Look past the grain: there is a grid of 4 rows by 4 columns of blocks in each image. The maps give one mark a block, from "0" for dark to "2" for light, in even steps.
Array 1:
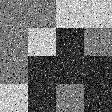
1122
1201
1000
2010
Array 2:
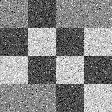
1011
0202
2020
1102
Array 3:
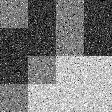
1010
0010
0122
1222
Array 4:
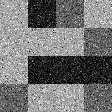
2012
2221
2000
1221
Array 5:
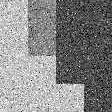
2100
2100
2200
2220
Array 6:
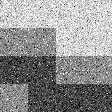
2222
1122
0011
1000
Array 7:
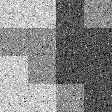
2201
1100
2100
2210
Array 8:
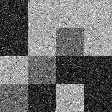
0222
0212
2100
1020
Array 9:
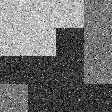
2221
2201
0001
1000
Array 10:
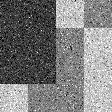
0021
0012
0012
2112
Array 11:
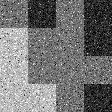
1010
2110
2111
2210
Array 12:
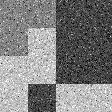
1100
1200
2200
2022
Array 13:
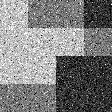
2110
2221
2200
1100
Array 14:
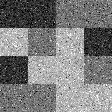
0011
2120
0221
1122
